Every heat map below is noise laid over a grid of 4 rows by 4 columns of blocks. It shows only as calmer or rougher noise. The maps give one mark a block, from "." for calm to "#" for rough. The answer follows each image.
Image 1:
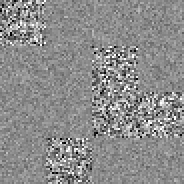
# . . .
. . # .
. . # #
. # . .
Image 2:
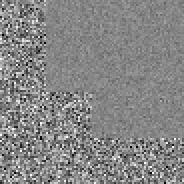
# . . .
# . . .
# # . .
# # # #
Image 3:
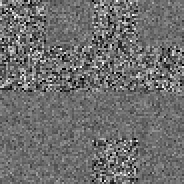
# . # .
# # # #
. . . .
. . # .
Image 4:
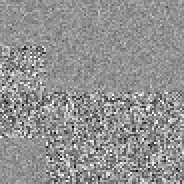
. . . .
# . . .
# # # #
. # # #
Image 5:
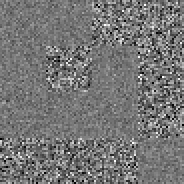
. . # #
. # . #
. . . #
# # # .
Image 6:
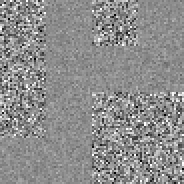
# . # .
# . . .
# . # #
. . # #
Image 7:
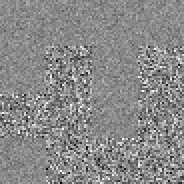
. . . .
. # . #
# # . #
. # # #
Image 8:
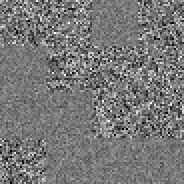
# # . #
. # # #
. . # #
# . . .
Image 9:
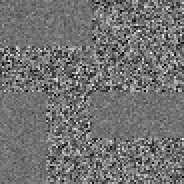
. . # #
# # # #
. # . .
. # # #
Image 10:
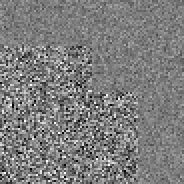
. . . .
# # . .
# # # .
# # # .
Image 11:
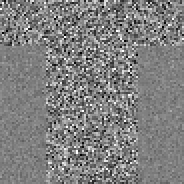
# # # #
. # # .
. # # .
. # # .
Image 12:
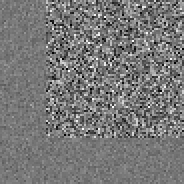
. # # #
. # # #
. # # #
. . . .
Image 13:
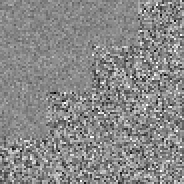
. . . #
. . # #
. # # #
# # # #
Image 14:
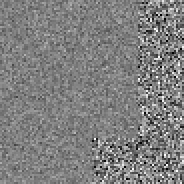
. . . #
. . . #
. . . #
. . # #
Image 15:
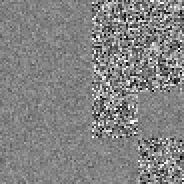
. . # #
. . # #
. . # .
. . . #
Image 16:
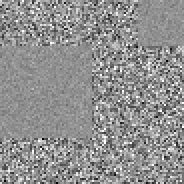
# # # .
. . # #
. . # #
# # # #
